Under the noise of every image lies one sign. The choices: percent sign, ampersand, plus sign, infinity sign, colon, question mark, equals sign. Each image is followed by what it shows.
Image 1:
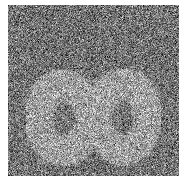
light infinity sign
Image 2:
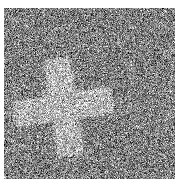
light plus sign
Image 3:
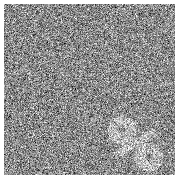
light percent sign, bottom right
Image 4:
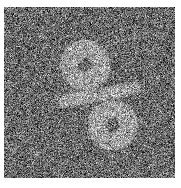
light percent sign
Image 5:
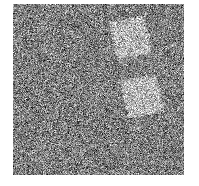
light colon
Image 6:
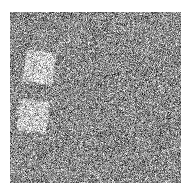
light colon
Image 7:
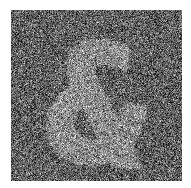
light ampersand
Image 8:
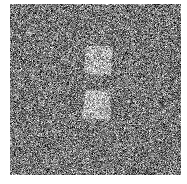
light colon, centre
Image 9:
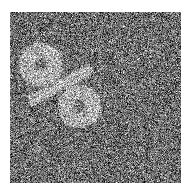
light percent sign
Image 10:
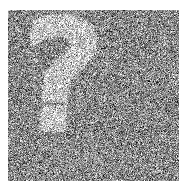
light question mark
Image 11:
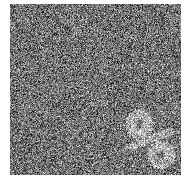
light percent sign, bottom right
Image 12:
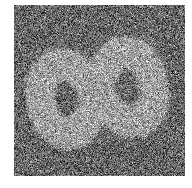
light infinity sign
